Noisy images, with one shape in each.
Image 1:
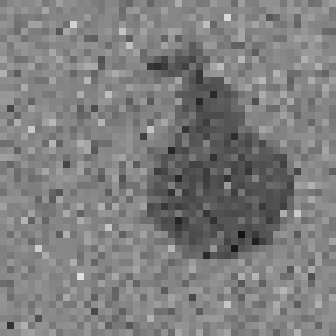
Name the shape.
pear
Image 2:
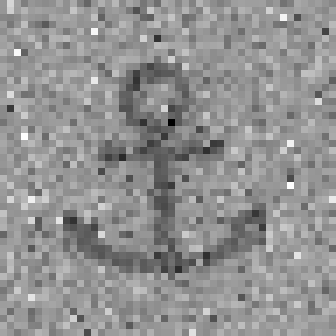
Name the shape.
anchor
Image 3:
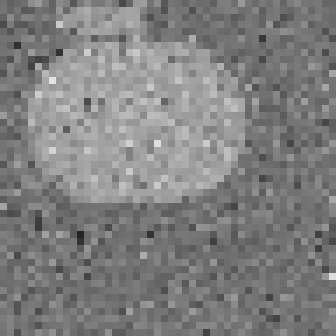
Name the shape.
apple
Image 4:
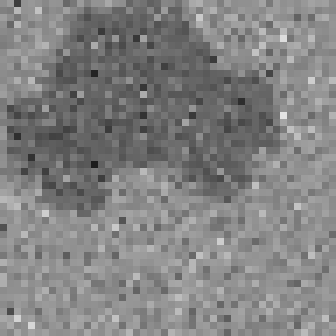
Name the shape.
car
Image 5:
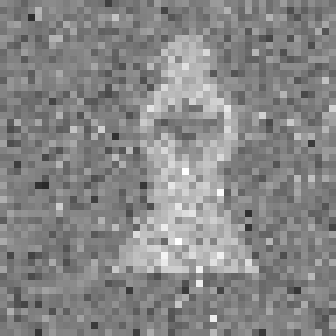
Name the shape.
chess bishop
